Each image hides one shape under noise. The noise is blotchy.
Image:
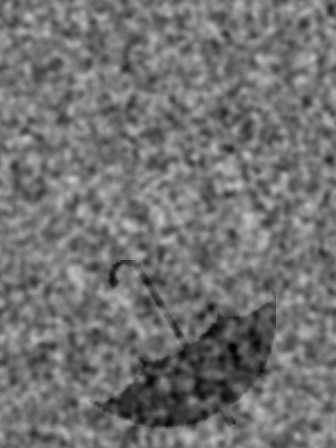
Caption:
dark umbrella
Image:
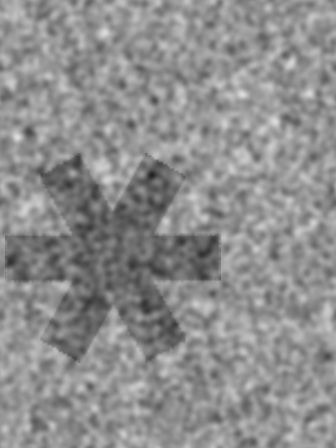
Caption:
dark asterisk
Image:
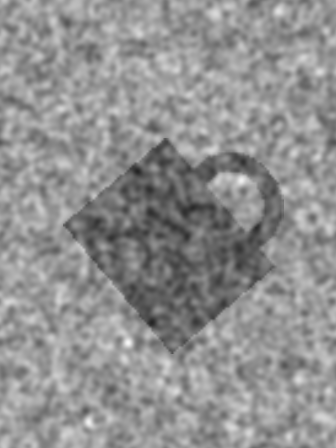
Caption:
dark cup
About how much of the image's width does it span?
two thirds
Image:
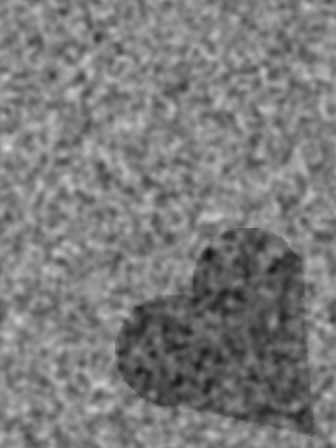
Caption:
dark heart
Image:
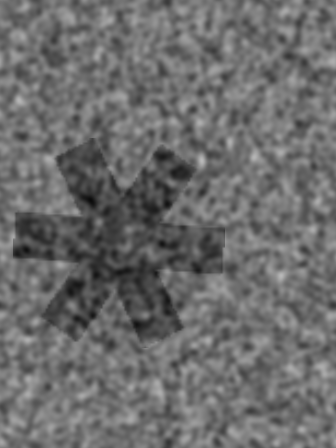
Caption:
dark asterisk
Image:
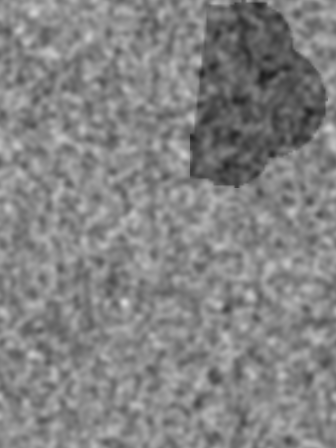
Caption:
dark cloud, top right
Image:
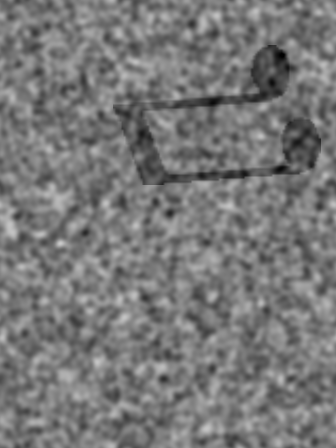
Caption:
dark pair of musical notes
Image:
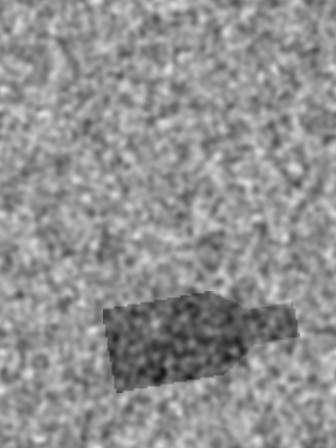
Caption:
dark bottle
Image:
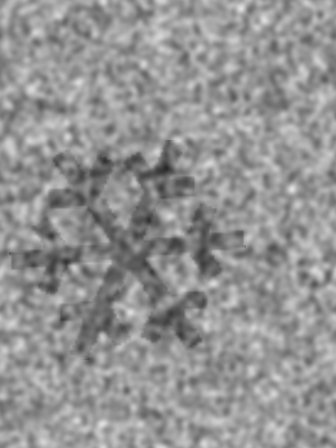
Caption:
dark snowflake
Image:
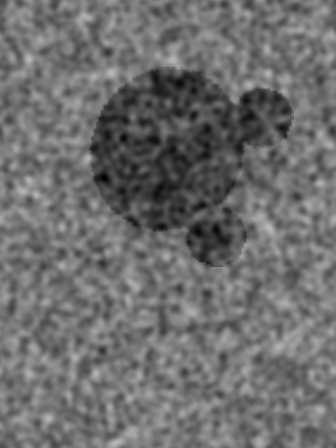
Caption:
dark bear's head
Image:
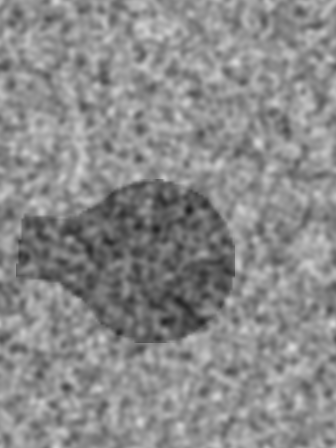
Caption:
dark light bulb
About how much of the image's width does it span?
two thirds
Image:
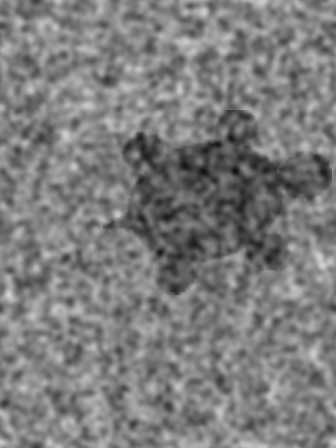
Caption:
dark turtle
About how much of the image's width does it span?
two thirds
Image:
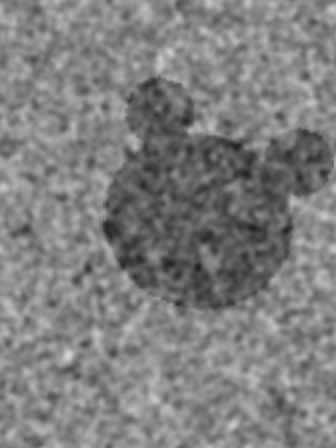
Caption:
dark bear's head
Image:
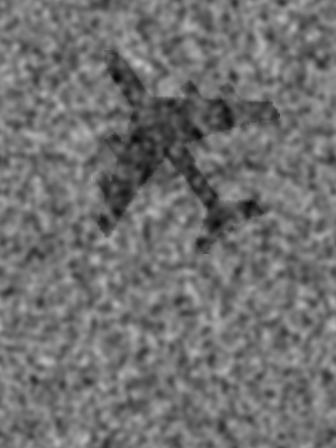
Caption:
dark airplane
